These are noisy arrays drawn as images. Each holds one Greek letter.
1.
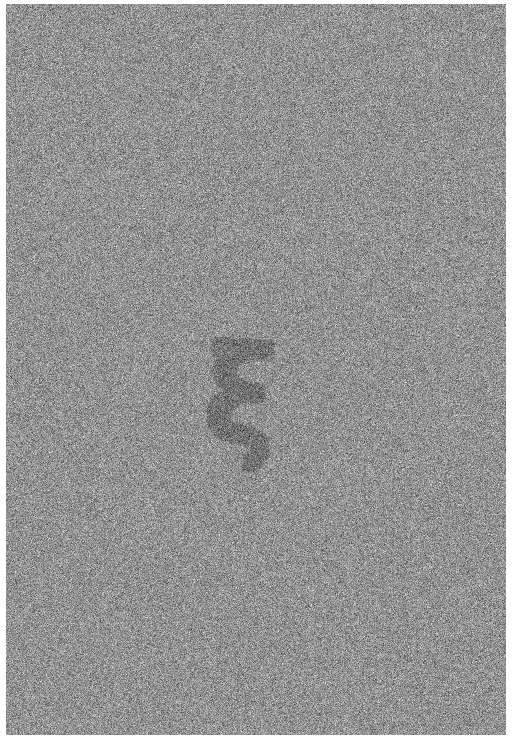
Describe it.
dark xi, centre
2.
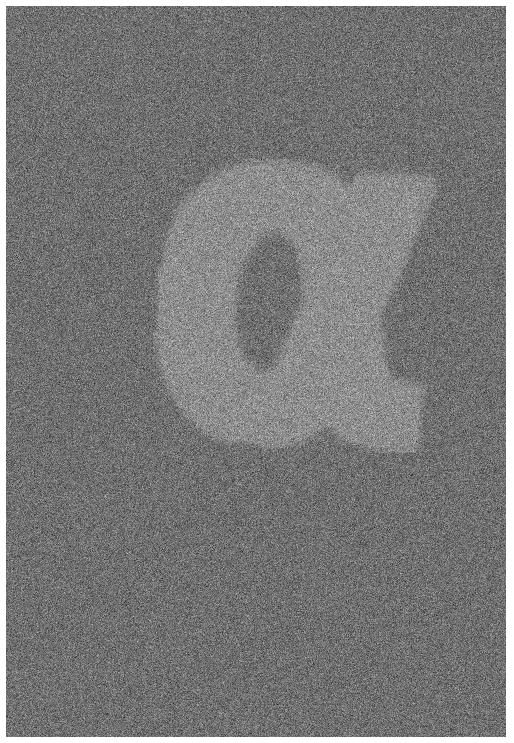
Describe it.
light alpha
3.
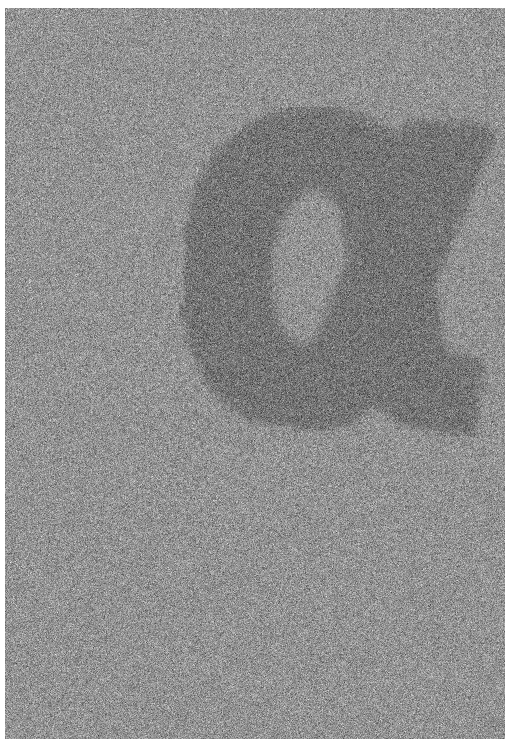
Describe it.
dark alpha
